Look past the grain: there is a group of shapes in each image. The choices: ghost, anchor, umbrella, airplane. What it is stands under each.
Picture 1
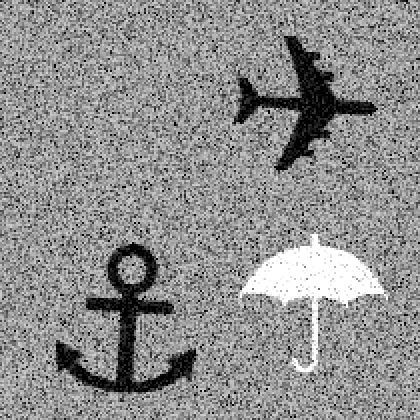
top right: dark airplane; bottom left: dark anchor; bottom right: light umbrella
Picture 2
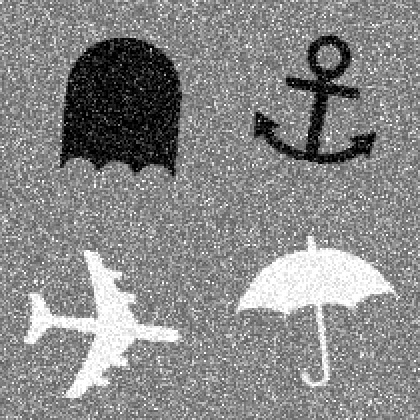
top left: dark ghost; top right: dark anchor; bottom left: light airplane; bottom right: light umbrella
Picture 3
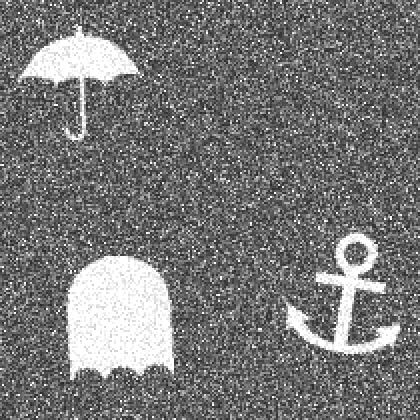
top left: light umbrella; bottom left: light ghost; bottom right: light anchor
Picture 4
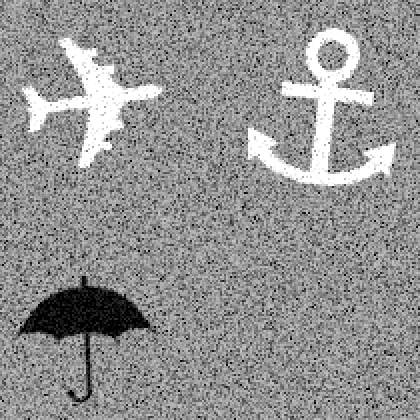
top left: light airplane; top right: light anchor; bottom left: dark umbrella
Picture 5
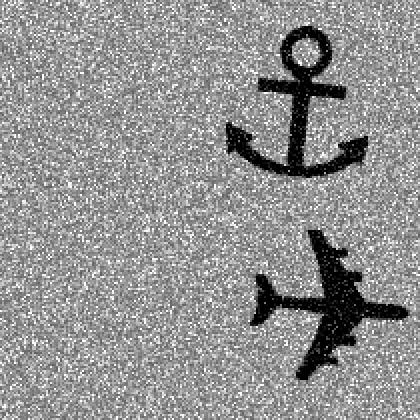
top right: dark anchor; bottom right: dark airplane
